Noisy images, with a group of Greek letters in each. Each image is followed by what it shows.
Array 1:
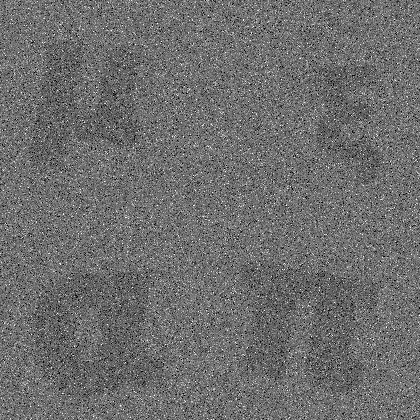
top left: mu; top right: xi; bottom left: alpha; bottom right: pi
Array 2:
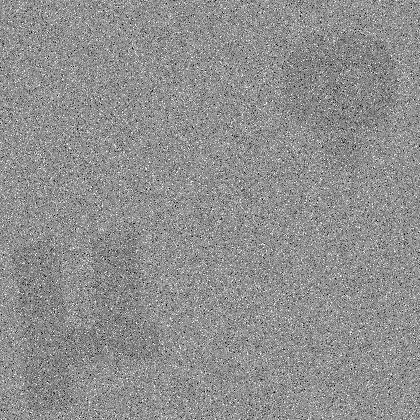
top right: phi; bottom left: mu
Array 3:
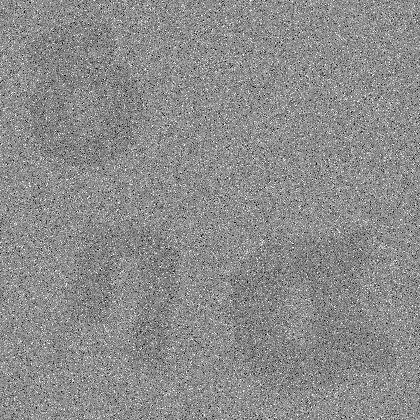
top left: delta; bottom left: eta; bottom right: alpha
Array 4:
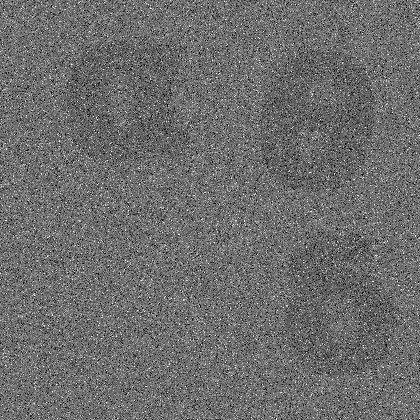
top left: alpha; top right: theta; bottom right: delta
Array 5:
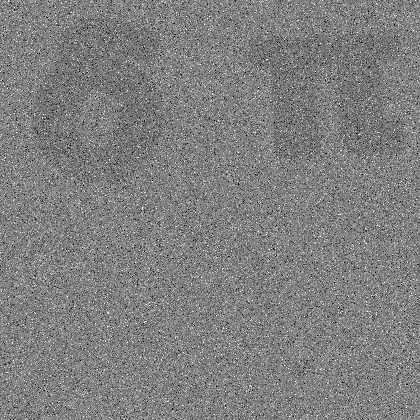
top left: delta; top right: pi
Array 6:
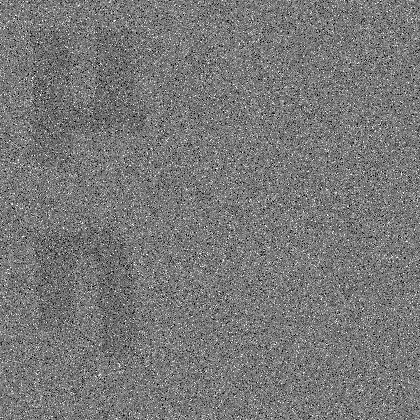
top left: mu; bottom left: eta
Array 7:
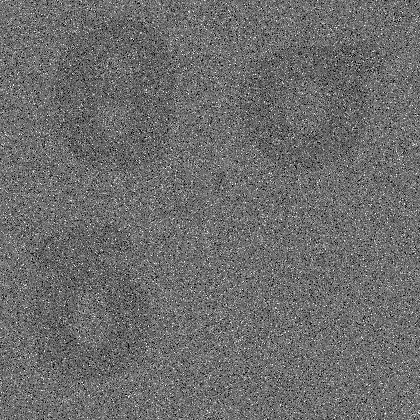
top left: theta; top right: sigma; bottom left: delta
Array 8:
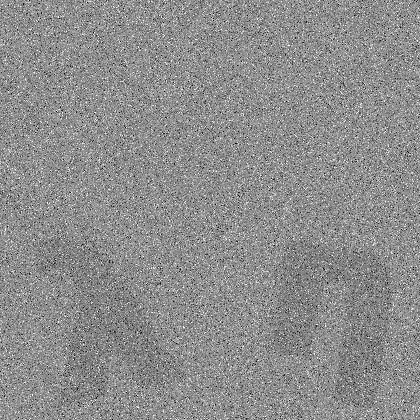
bottom left: lambda; bottom right: eta
